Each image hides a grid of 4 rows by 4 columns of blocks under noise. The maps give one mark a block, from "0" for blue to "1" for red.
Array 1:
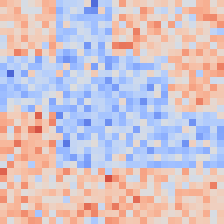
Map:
1 0 1 1
0 0 0 1
1 0 0 0
1 1 1 1
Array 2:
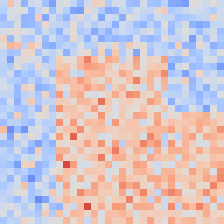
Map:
0 0 0 0
0 1 1 0
0 1 1 1
0 1 1 1
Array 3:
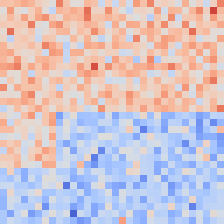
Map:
1 1 1 1
1 1 1 1
1 0 0 0
0 0 0 0
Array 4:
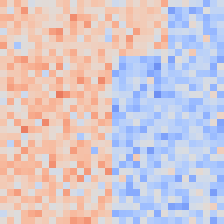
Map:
1 1 1 0
1 1 0 0
1 1 0 0
1 1 0 0
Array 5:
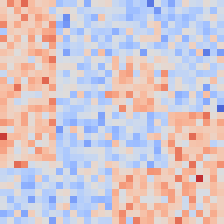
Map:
1 0 0 0
1 0 1 0
1 0 0 1
0 0 1 1
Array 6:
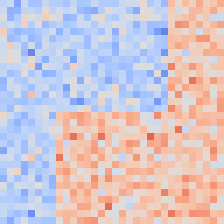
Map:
0 0 0 1
0 0 0 1
0 1 1 1
0 1 1 1
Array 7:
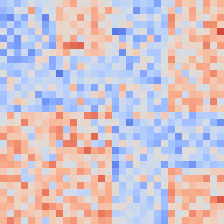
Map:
0 1 0 1
0 0 0 1
1 1 0 0
1 1 0 1
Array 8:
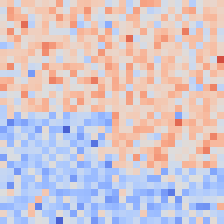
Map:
1 1 1 1
1 1 1 1
0 0 1 1
0 0 0 0
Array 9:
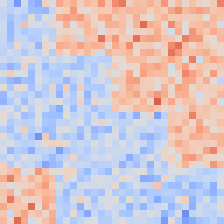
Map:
0 1 1 1
0 0 1 1
0 0 0 1
1 0 0 0
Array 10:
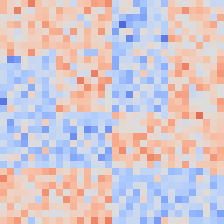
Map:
1 1 0 1
0 1 0 1
0 0 1 1
1 1 0 0
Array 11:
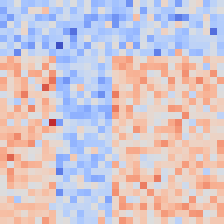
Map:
0 0 0 0
1 0 1 1
1 0 1 1
1 0 1 1
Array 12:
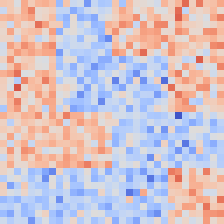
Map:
1 0 1 1
1 0 0 1
1 1 0 0
0 0 0 1
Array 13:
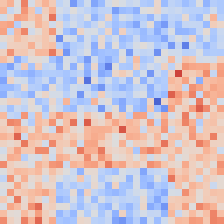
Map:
1 0 0 0
0 0 0 1
1 1 1 1
1 0 0 1
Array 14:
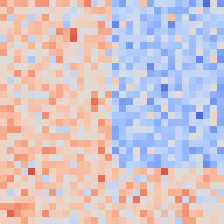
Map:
1 1 0 0
1 1 0 0
1 1 0 0
1 1 1 1
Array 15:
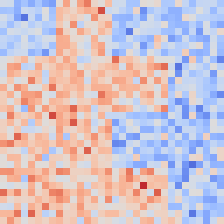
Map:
0 1 0 0
1 1 1 0
1 1 0 0
1 1 1 0
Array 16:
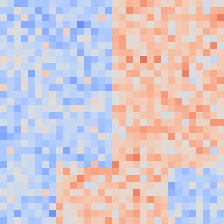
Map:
0 0 1 1
0 0 1 1
0 0 1 1
0 1 1 0
